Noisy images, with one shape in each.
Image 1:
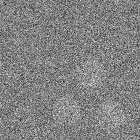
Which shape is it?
three dots
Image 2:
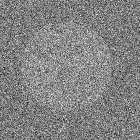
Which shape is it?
disc
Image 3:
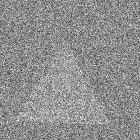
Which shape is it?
triangle
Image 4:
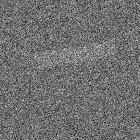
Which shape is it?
bar
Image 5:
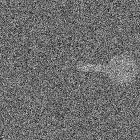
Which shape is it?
lollipop
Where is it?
middle right
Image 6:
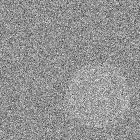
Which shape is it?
disc
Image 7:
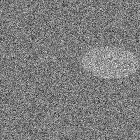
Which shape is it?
ellipse
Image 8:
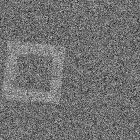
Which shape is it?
square frame
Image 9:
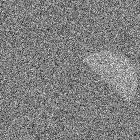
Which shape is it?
half disc
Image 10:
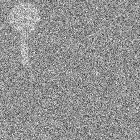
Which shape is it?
lollipop
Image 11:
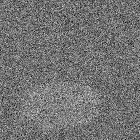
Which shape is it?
ellipse
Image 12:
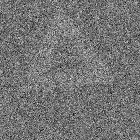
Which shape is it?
triangle frame
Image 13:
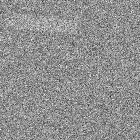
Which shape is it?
bar
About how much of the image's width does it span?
half
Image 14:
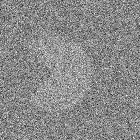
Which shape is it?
disc with a wedge cut out
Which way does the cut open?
left
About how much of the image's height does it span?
half
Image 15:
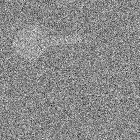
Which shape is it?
lollipop
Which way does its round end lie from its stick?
left
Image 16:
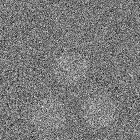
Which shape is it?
three dots
